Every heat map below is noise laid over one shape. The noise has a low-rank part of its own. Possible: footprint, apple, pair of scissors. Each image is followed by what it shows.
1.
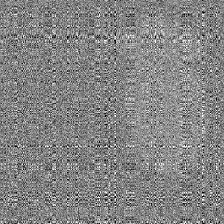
footprint
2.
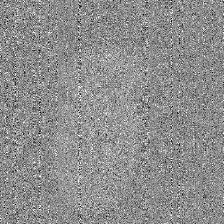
footprint
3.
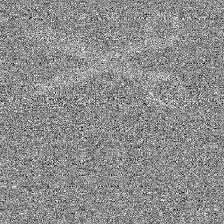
pair of scissors
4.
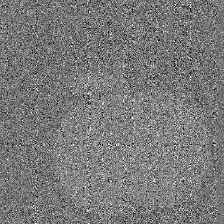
apple
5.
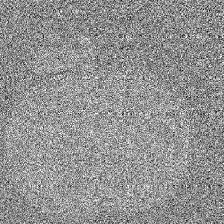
apple
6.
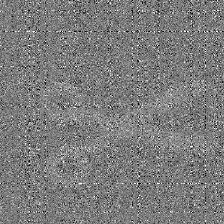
pair of scissors
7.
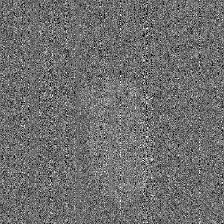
footprint
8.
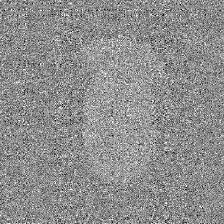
footprint
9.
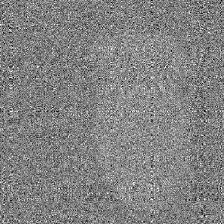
footprint
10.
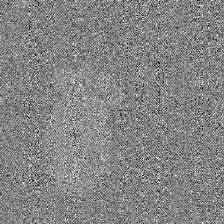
footprint
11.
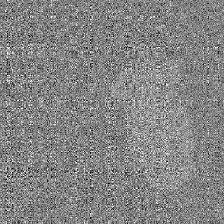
footprint
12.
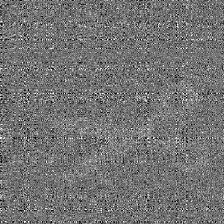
pair of scissors
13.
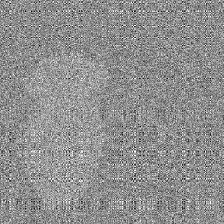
footprint
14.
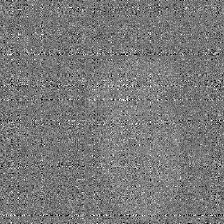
footprint
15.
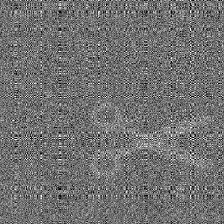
pair of scissors
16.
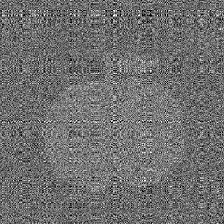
apple
